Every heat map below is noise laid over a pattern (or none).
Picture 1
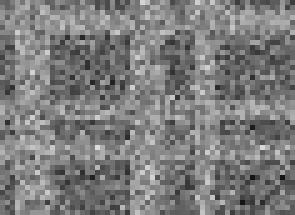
bands of rows crossing bands of columns
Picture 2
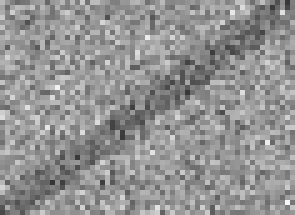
a diagonal band
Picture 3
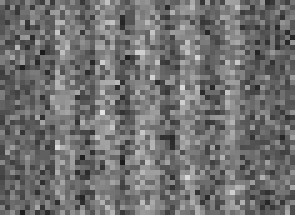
bands of columns
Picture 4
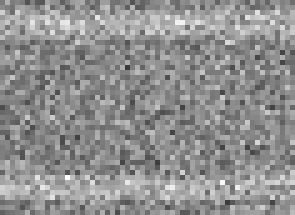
bands of rows
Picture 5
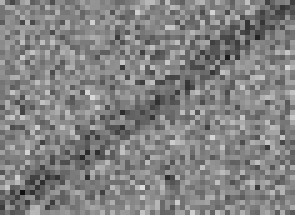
a diagonal band
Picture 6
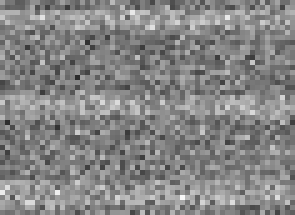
bands of rows
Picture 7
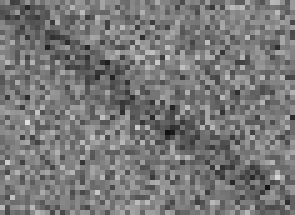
a diagonal band
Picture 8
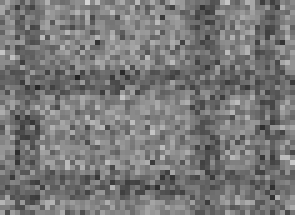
bands of rows crossing bands of columns
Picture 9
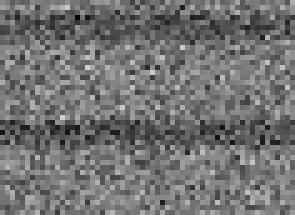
bands of rows
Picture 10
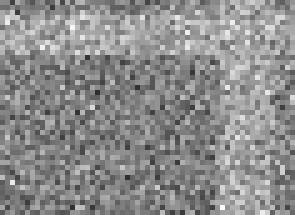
bands of rows crossing bands of columns
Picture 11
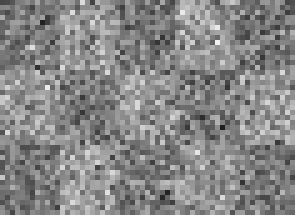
a checkerboard
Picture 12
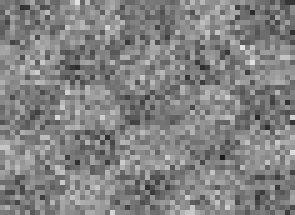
a checkerboard
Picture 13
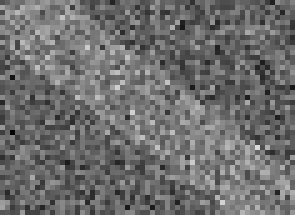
a diagonal band
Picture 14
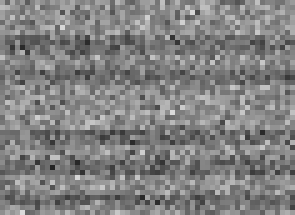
bands of rows
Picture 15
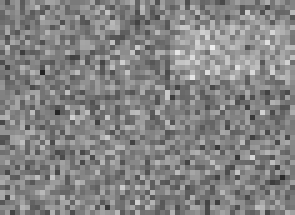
one block
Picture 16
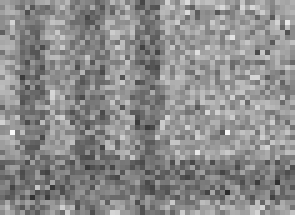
bands of rows crossing bands of columns
